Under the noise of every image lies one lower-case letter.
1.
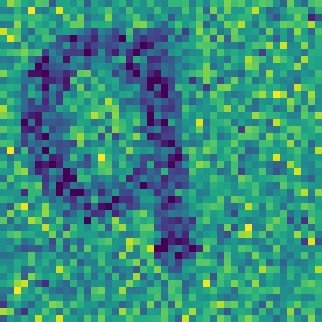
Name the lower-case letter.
q
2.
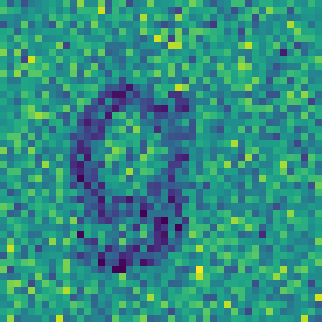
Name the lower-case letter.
g
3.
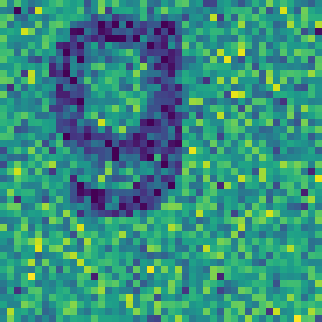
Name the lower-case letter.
g
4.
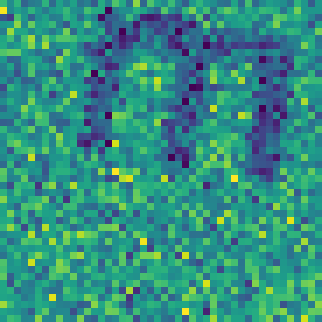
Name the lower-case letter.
m
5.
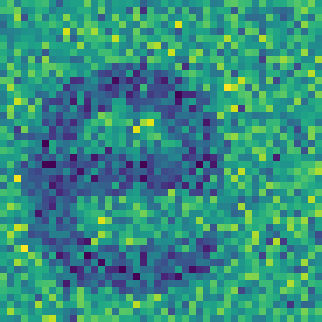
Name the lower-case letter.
e
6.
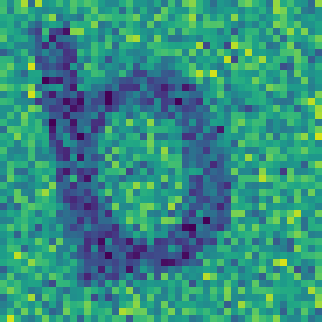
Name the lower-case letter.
b
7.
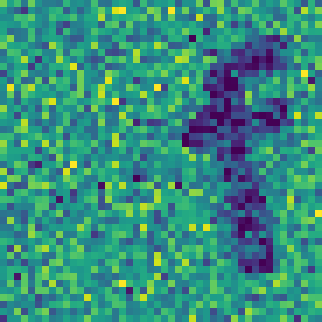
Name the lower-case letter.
f
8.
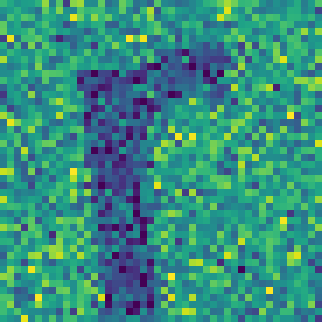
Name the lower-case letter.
r
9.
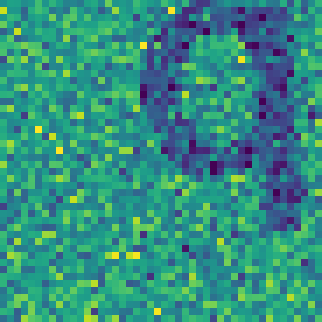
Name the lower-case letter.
q
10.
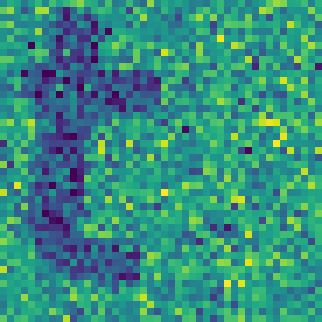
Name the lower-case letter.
t
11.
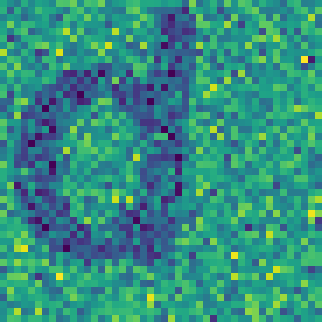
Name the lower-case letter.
d
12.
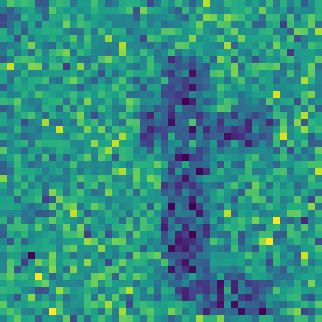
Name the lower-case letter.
t
